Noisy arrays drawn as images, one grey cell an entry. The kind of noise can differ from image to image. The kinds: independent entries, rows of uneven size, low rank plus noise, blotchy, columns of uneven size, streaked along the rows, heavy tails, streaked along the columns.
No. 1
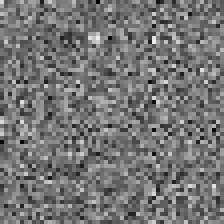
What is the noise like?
low rank plus noise
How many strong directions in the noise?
three or four
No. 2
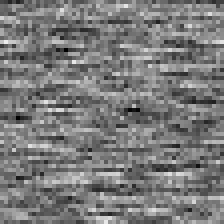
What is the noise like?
streaked along the rows
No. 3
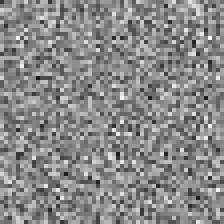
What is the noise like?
low rank plus noise
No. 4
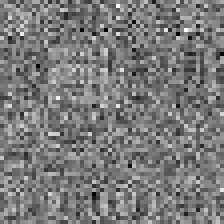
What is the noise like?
low rank plus noise
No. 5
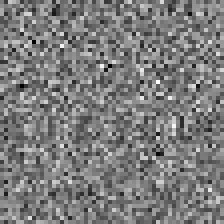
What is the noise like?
low rank plus noise
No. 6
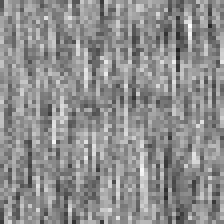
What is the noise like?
streaked along the columns
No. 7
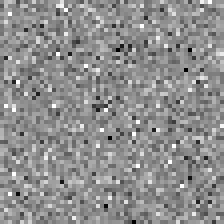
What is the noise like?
heavy tails
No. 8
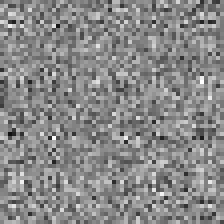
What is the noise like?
low rank plus noise
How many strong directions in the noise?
two
